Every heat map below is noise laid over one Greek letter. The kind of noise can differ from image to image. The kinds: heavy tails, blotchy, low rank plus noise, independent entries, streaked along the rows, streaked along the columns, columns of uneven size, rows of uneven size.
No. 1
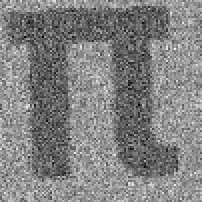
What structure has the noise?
low rank plus noise
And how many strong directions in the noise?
two
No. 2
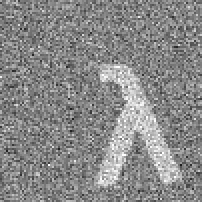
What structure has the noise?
low rank plus noise
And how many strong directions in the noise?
one
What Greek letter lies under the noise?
lambda
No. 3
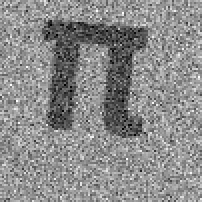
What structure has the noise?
independent entries
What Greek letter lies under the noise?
pi
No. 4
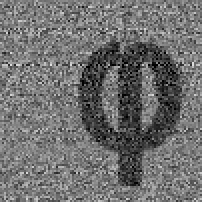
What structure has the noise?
rows of uneven size
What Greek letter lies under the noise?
phi
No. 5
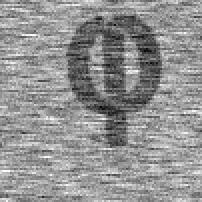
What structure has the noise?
streaked along the rows
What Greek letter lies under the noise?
phi
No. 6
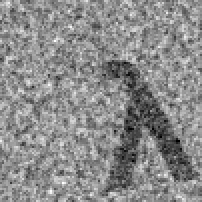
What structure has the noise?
blotchy
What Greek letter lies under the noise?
lambda
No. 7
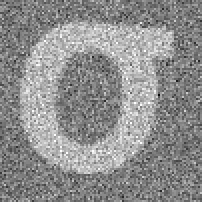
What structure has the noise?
independent entries
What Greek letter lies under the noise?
sigma
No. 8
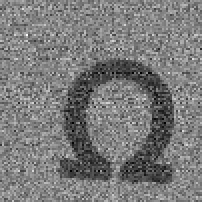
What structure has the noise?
rows of uneven size
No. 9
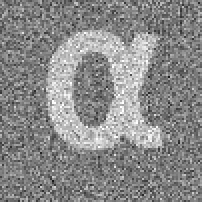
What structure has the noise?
low rank plus noise
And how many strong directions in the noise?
two
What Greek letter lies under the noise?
alpha
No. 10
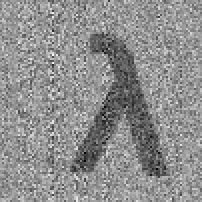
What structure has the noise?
columns of uneven size
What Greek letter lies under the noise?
lambda
